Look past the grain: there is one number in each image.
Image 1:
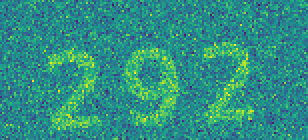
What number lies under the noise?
292
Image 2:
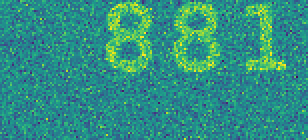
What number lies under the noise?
881
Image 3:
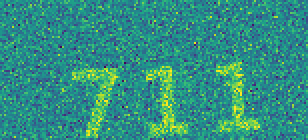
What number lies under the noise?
711
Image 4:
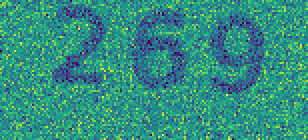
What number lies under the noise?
269
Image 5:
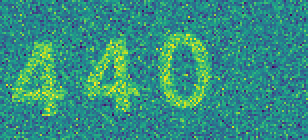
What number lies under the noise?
440
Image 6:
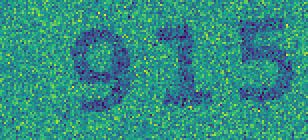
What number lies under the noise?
915
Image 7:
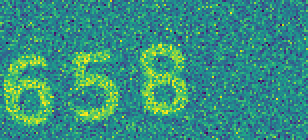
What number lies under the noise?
658
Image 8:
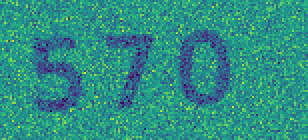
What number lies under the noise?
570
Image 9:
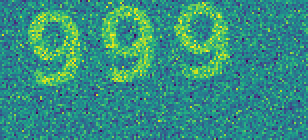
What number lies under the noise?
999
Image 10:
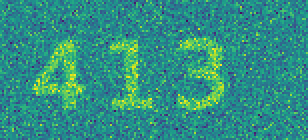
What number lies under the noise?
413
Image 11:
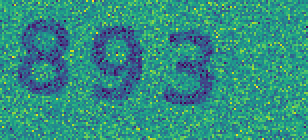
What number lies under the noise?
893
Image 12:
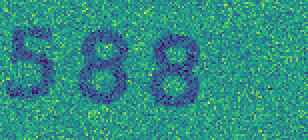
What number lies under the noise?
588
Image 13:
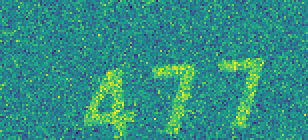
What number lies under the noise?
477
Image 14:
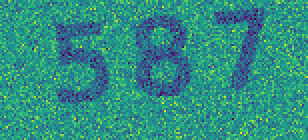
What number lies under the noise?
587
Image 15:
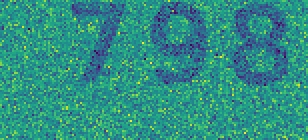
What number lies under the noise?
798
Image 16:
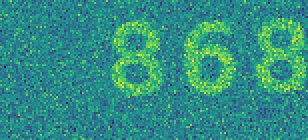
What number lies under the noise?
868
